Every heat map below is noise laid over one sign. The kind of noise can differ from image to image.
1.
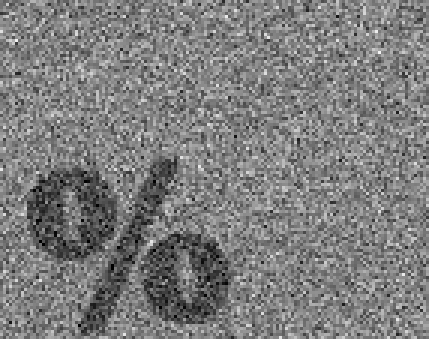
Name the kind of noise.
independent entries
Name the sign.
percent sign
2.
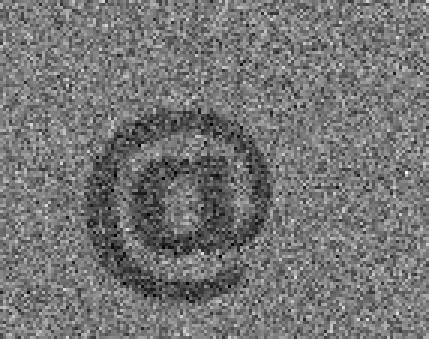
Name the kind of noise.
independent entries
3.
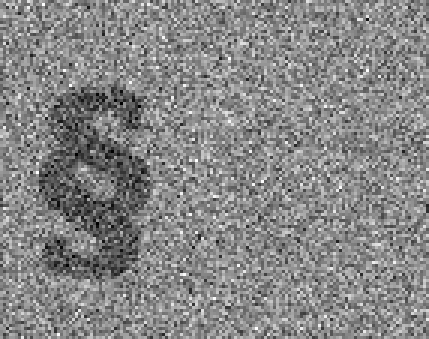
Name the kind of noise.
independent entries
